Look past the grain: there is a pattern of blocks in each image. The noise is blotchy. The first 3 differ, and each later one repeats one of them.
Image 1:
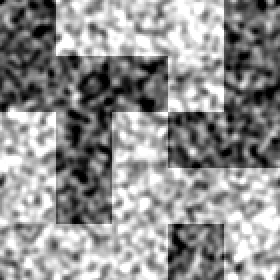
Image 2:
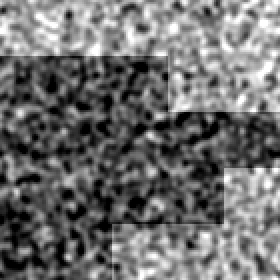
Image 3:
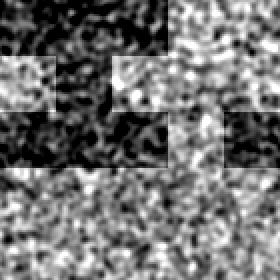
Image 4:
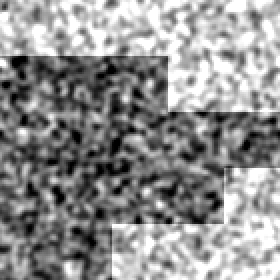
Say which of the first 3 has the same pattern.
2
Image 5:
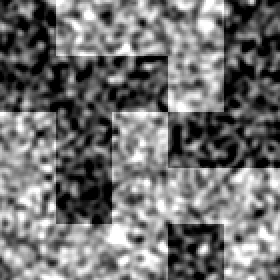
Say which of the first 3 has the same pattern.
1
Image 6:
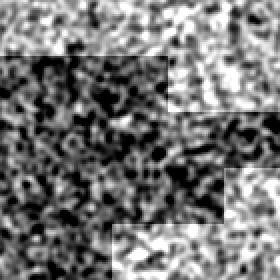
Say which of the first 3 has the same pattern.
2
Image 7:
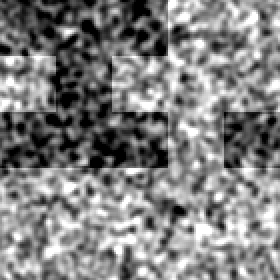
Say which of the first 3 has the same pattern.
3
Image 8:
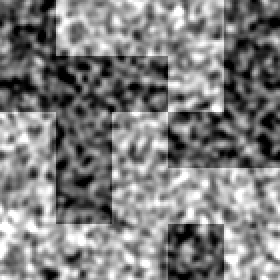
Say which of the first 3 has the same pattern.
1
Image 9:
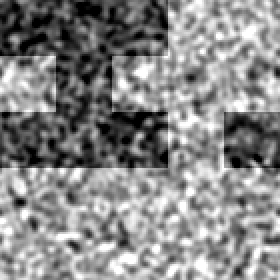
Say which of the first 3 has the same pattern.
3
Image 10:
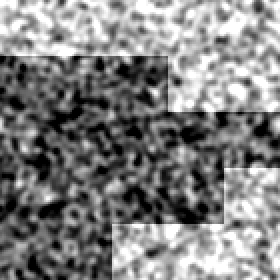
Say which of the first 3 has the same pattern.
2
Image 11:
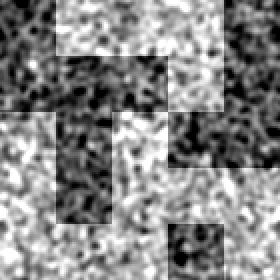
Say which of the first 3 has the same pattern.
1
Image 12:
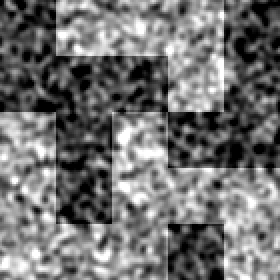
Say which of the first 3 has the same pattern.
1
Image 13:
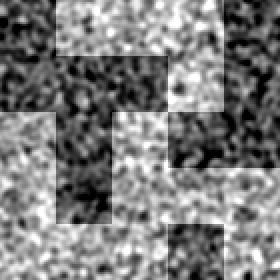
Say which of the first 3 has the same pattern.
1
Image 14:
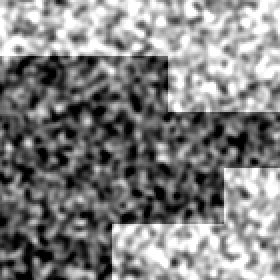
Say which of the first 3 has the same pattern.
2
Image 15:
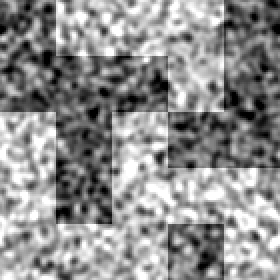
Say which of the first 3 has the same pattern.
1
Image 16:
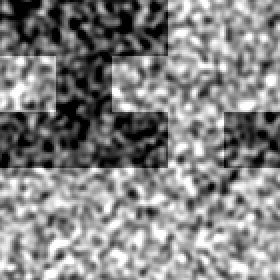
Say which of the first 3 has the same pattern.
3
